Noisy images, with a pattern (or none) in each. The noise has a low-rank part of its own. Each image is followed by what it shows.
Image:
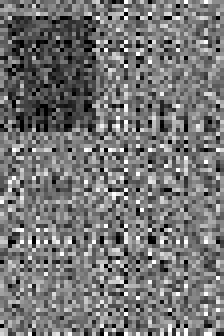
one block
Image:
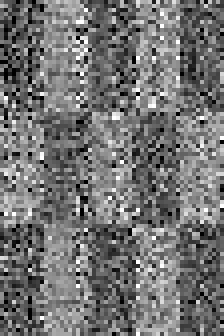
a checkerboard
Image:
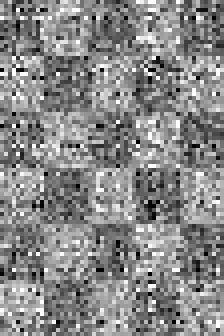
a checkerboard
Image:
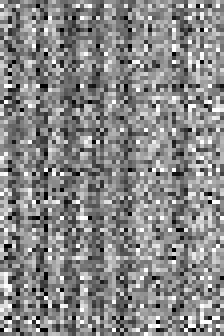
bands of columns
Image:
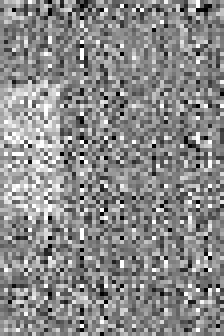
one block
